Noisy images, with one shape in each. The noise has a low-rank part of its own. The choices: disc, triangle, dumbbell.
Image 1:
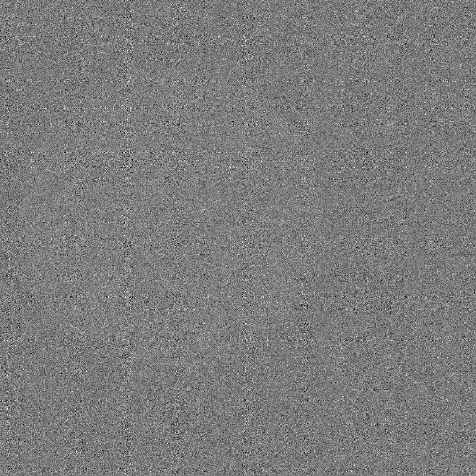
light disc
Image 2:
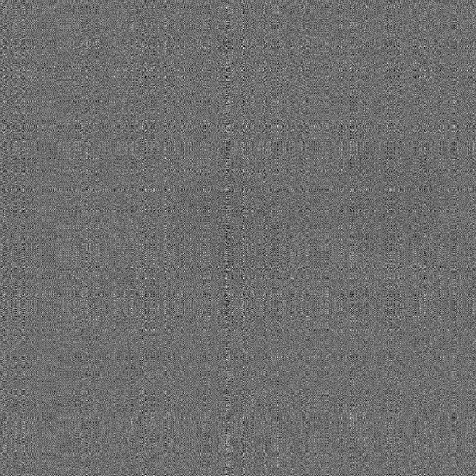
dark dumbbell
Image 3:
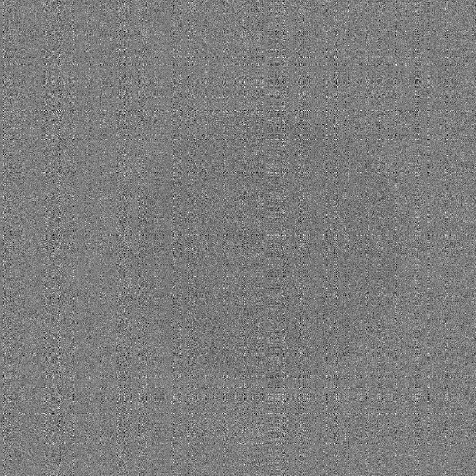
dark disc
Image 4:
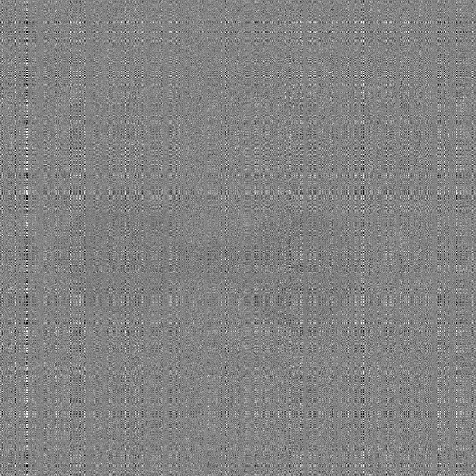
dark dumbbell
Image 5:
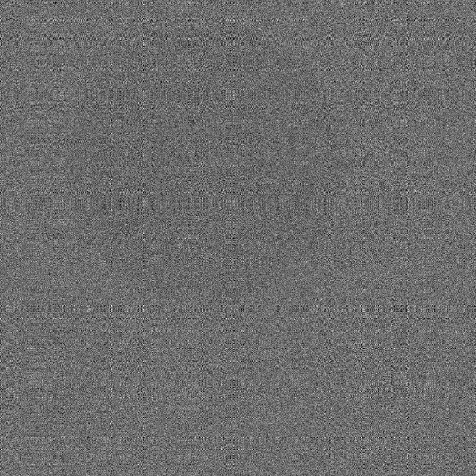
dark disc
